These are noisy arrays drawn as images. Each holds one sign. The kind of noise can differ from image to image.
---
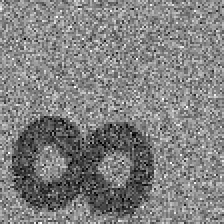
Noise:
independent entries
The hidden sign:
infinity sign
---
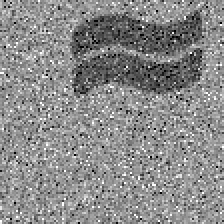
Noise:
heavy tails
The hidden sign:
approximately sign
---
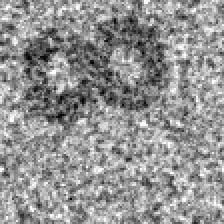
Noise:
blotchy
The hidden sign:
infinity sign
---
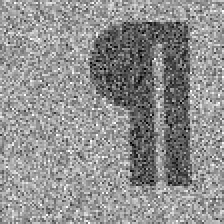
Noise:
independent entries
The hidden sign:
pilcrow
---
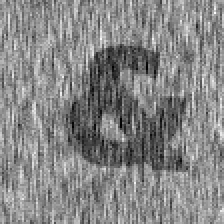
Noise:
streaked along the columns
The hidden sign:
ampersand
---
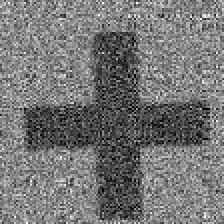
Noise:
low rank plus noise
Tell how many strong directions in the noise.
two
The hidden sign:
plus sign
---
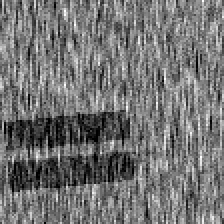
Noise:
streaked along the columns
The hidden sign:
equals sign
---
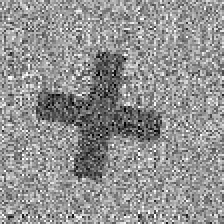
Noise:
low rank plus noise
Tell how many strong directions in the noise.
two
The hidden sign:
plus sign
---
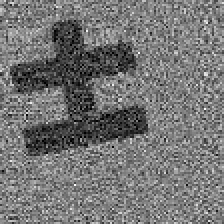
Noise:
low rank plus noise
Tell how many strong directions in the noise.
two
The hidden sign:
plus-minus sign
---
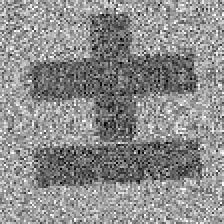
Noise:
low rank plus noise
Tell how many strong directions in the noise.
three or four
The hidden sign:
plus-minus sign
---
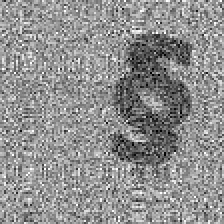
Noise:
low rank plus noise
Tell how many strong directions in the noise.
one
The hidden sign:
section sign
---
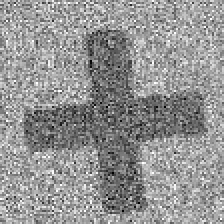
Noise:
low rank plus noise
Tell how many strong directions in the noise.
two
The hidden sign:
plus sign
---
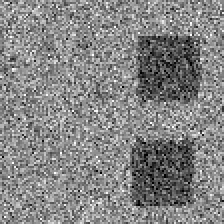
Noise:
independent entries
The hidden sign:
colon
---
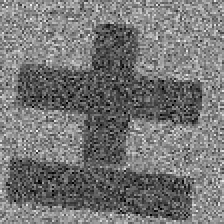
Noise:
low rank plus noise
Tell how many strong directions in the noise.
five to eight
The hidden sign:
plus-minus sign
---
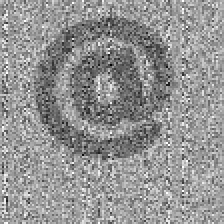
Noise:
columns of uneven size
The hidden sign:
at sign
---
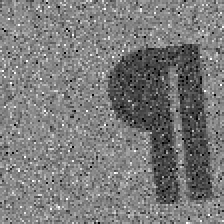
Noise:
heavy tails
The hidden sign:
pilcrow
